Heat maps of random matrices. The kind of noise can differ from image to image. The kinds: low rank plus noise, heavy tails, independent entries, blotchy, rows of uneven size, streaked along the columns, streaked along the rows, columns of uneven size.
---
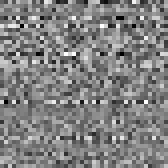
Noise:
rows of uneven size
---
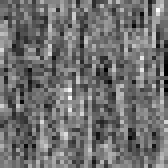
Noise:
streaked along the columns
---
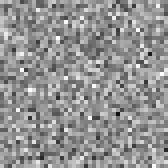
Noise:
independent entries
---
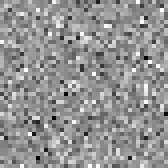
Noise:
heavy tails
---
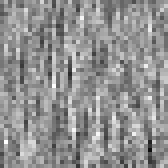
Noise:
streaked along the columns
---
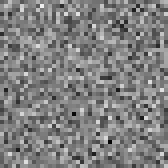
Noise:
independent entries
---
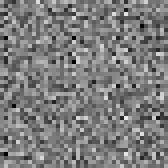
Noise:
low rank plus noise
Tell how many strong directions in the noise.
one
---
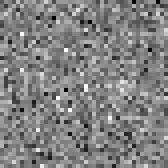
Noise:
heavy tails
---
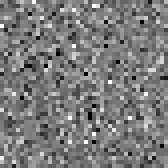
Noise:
heavy tails
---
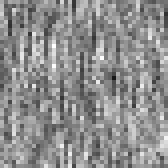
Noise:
streaked along the columns
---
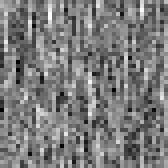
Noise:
streaked along the columns
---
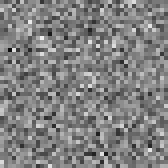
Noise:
low rank plus noise
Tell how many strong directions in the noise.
two
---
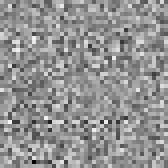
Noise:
low rank plus noise
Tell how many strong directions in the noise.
one
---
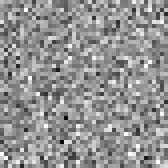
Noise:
independent entries
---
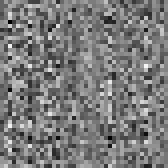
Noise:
columns of uneven size
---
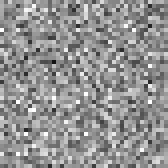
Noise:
low rank plus noise
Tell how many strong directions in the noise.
three or four
